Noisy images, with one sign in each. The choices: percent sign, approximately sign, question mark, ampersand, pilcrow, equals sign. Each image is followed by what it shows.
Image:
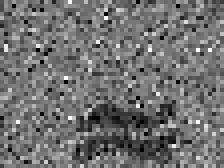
approximately sign
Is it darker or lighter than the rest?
darker
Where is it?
bottom middle
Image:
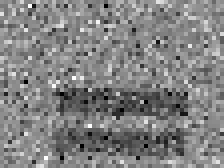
equals sign
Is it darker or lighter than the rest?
darker
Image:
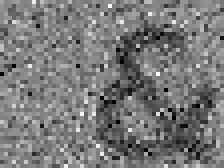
ampersand
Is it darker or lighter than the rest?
darker
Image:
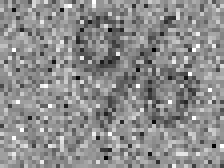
percent sign
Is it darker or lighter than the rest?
darker
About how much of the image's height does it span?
two thirds
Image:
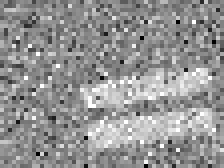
equals sign
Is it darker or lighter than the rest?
lighter
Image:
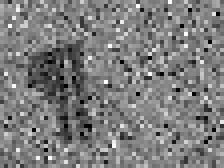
pilcrow
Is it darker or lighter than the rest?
darker
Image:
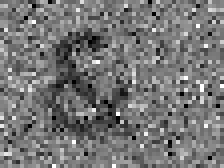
ampersand
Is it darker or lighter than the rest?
darker
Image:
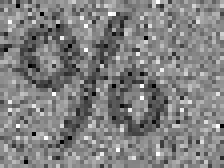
percent sign
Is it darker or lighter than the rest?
darker
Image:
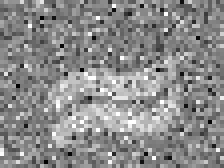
approximately sign
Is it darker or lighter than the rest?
lighter
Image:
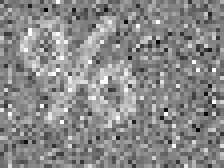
percent sign
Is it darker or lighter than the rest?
lighter
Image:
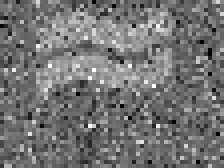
approximately sign
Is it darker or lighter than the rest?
lighter
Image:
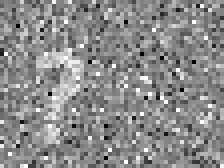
question mark
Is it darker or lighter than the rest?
lighter
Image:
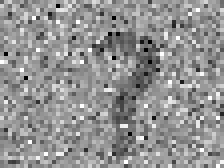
question mark
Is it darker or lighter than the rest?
darker
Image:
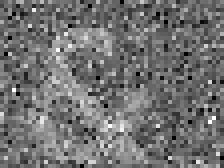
ampersand
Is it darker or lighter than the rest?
lighter
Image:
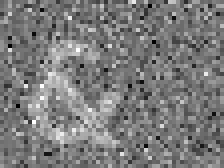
ampersand
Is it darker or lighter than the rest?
lighter
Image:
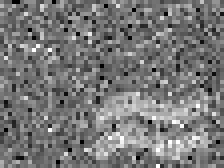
approximately sign
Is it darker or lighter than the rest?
lighter
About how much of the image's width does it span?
half
